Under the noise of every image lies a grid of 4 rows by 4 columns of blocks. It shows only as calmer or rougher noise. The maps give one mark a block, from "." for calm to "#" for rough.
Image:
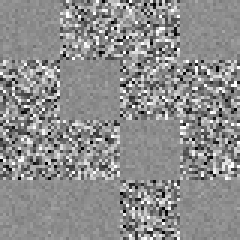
.##.
#.##
##.#
..#.
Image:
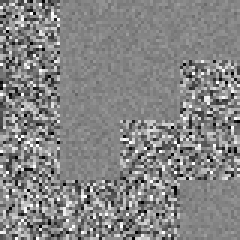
#...
#..#
#.##
###.
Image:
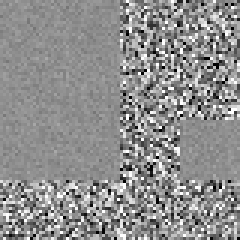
..##
..##
..#.
####
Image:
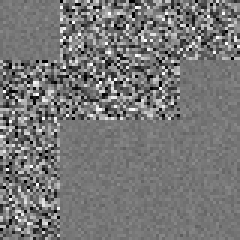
.###
###.
#...
#...
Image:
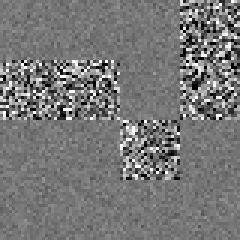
...#
##.#
..#.
....
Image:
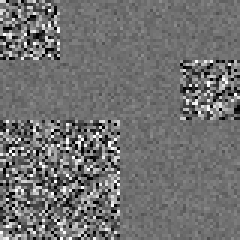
#...
...#
##..
##..
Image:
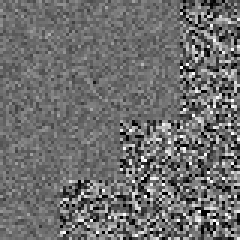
...#
...#
..##
.###
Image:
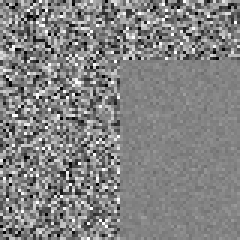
####
##..
##..
##..
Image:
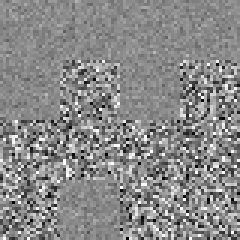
....
.#.#
####
#.##
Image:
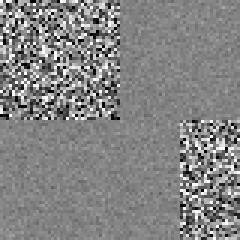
##..
##..
...#
...#
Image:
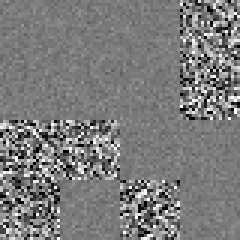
...#
...#
##..
#.#.
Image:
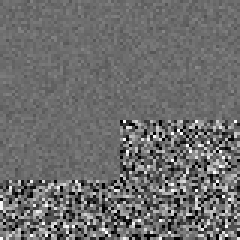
....
....
..##
####
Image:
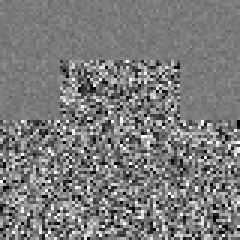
....
.##.
####
####
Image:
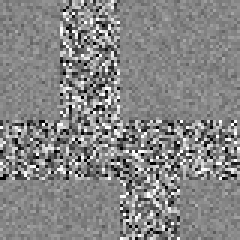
.#..
.#..
####
..#.
